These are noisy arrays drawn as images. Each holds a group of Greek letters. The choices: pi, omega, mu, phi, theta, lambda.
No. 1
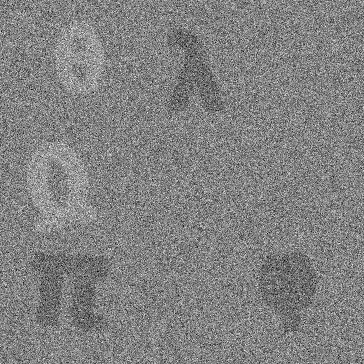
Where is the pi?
bottom left
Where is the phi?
bottom right
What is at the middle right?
nothing
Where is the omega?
middle left
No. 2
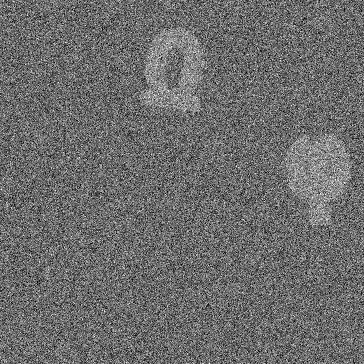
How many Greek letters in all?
2
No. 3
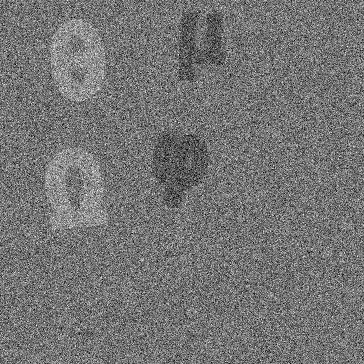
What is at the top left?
theta
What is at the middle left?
omega
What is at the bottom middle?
nothing
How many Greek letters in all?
4
